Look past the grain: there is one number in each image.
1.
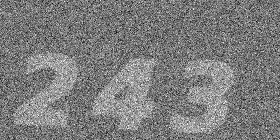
243
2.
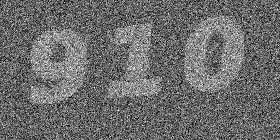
910
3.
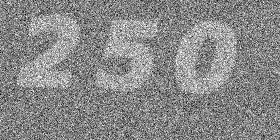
250
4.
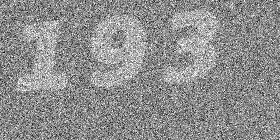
193
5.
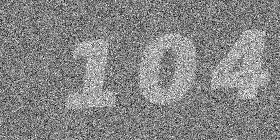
104
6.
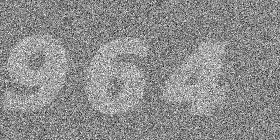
964
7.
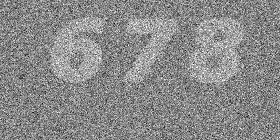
678
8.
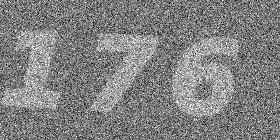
176
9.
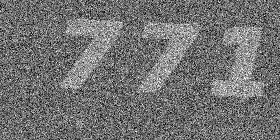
771
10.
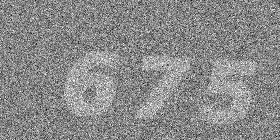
675
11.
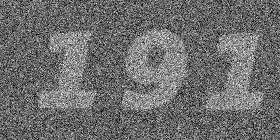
191
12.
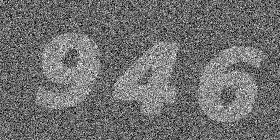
946
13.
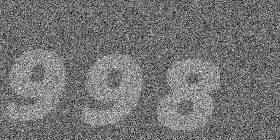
998
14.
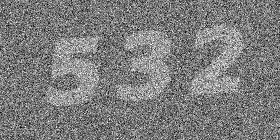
532
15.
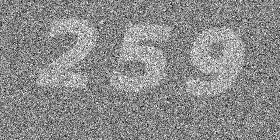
259
